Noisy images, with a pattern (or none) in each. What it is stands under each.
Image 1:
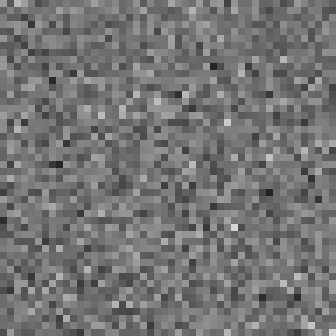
only noise
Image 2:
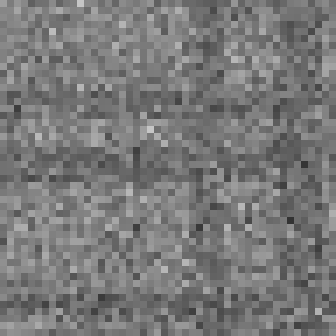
bands of rows crossing bands of columns
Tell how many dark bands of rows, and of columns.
3 and 2
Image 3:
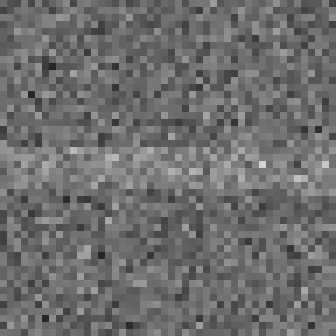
one band of rows
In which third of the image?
middle
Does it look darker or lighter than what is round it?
lighter
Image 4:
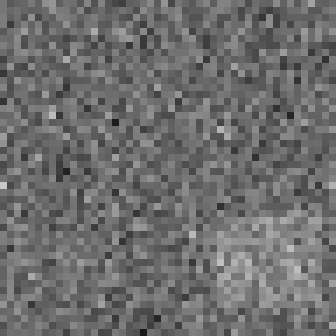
one block
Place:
bottom right
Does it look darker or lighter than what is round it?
lighter
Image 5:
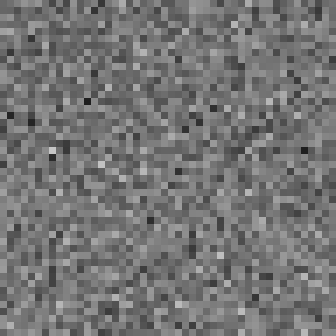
only noise
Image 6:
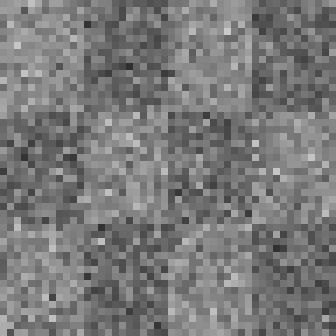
a checkerboard
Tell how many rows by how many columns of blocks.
3 by 4
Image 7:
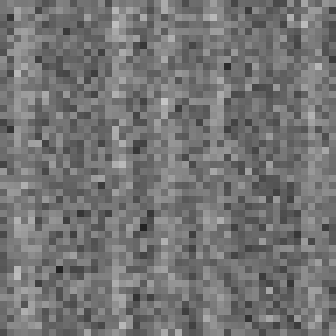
bands of columns
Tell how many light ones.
5
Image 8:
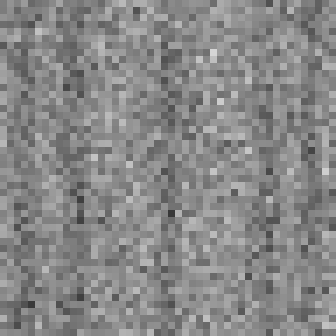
bands of columns
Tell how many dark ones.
5
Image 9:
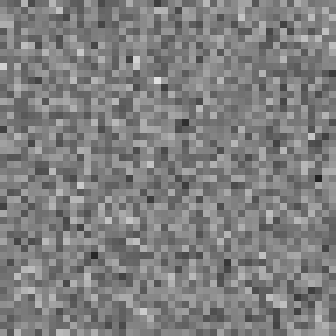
only noise
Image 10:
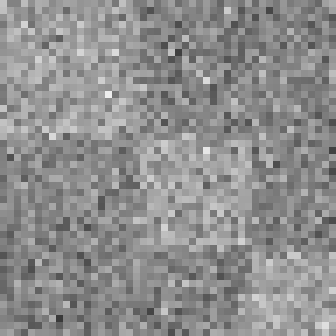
blocks along the diagonal
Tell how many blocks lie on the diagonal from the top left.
3
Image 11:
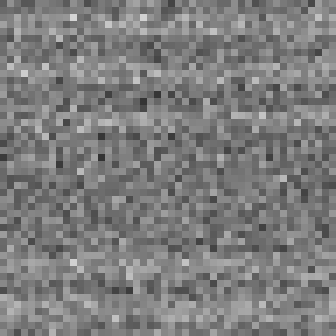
bands of rows
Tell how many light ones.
5
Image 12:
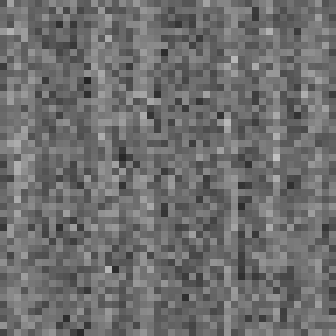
bands of columns
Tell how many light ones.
6
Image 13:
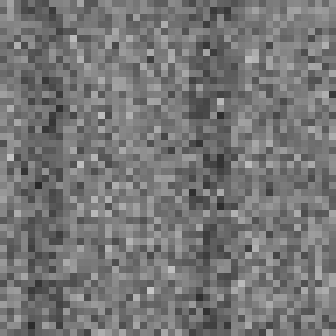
bands of columns
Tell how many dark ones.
2
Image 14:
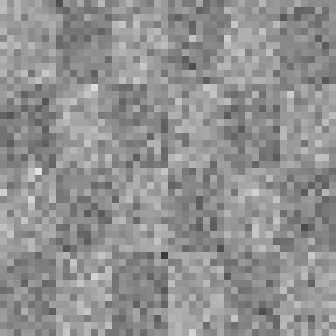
a checkerboard
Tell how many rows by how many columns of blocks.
4 by 6
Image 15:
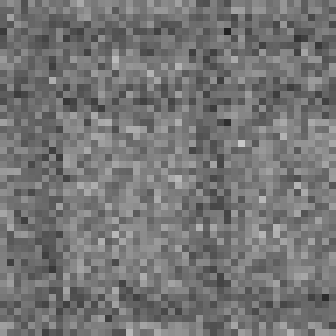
bands of rows crossing bands of columns
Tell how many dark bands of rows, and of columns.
3 and 2
